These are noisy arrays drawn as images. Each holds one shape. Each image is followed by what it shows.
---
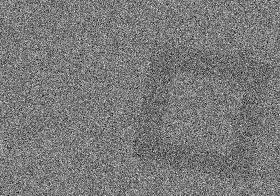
dark square frame
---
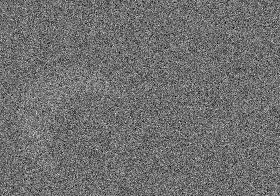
light crescent
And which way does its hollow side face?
down and right
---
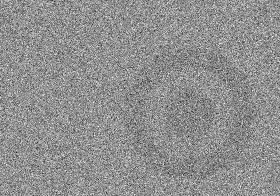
dark bullseye
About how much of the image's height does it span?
two thirds
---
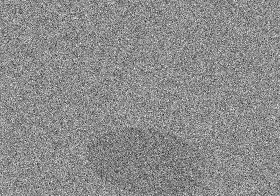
dark ellipse, bottom middle
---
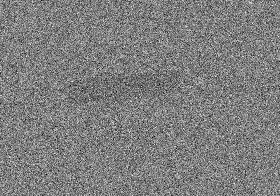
dark bar, centre
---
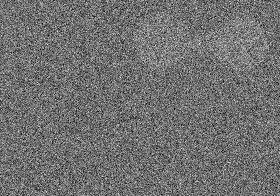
light dumbbell
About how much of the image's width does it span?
half
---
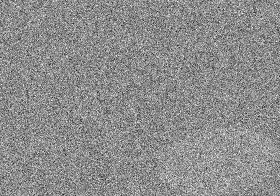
light ellipse, bottom right
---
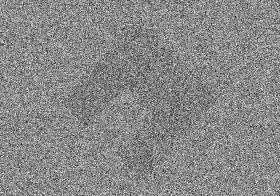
dark square with a notch
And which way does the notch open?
down and left
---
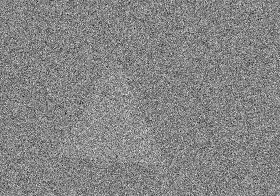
light triangle
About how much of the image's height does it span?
half
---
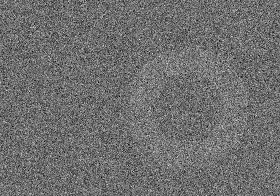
light ring
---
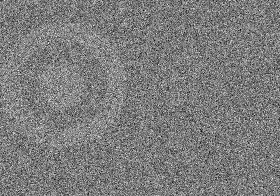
light bullseye
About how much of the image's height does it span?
two thirds
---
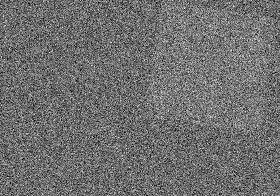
light square
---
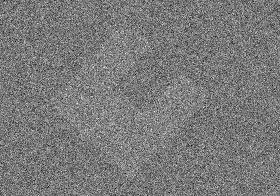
light square with a notch
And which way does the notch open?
up and right
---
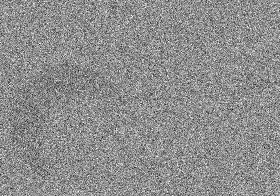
dark crescent
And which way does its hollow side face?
down and right
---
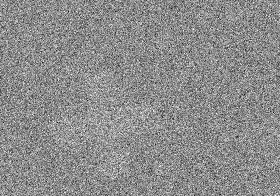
light cross
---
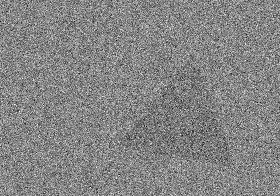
dark triangle
